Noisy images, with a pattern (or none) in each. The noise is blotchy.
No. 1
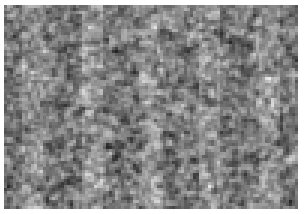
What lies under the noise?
vertical stripes
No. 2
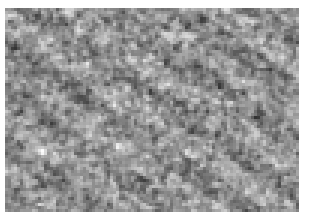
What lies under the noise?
diagonal stripes
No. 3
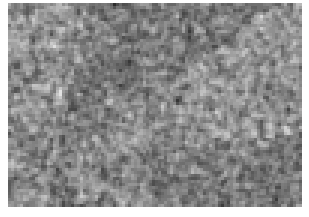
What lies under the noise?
spokes from one point
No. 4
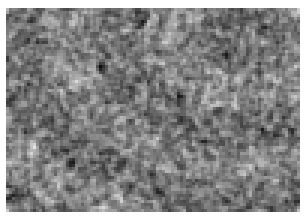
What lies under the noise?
rings round one point
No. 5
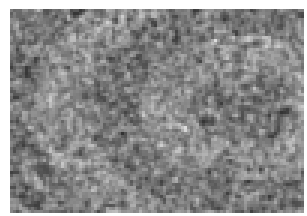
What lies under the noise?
rings round one point
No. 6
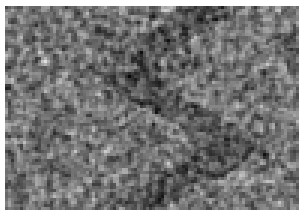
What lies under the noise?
a wavy band
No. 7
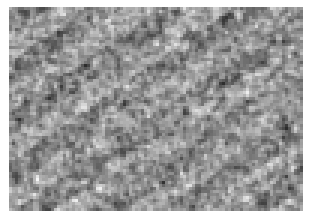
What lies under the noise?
diagonal stripes
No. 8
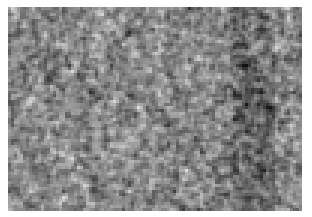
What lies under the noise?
one vertical stripe
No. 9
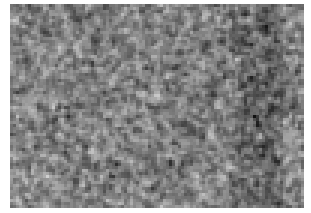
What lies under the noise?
one vertical stripe
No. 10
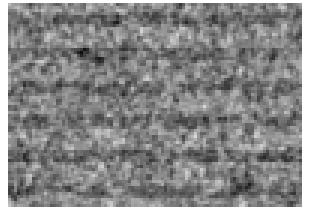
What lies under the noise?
horizontal stripes
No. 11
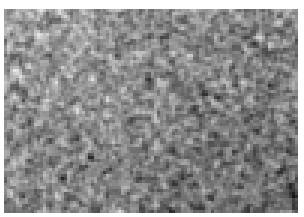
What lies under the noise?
a smooth slope
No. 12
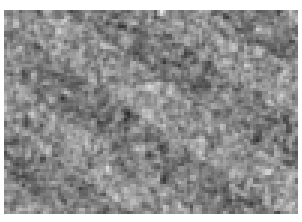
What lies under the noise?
diagonal stripes
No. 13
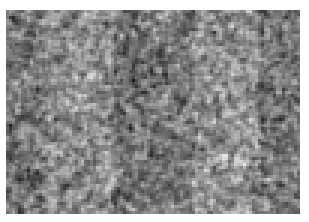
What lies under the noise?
vertical stripes
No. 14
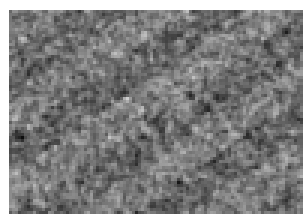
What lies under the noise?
diagonal stripes
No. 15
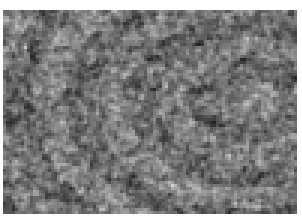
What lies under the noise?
rings round one point
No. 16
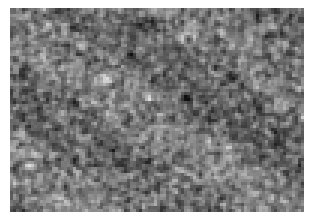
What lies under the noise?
diagonal stripes
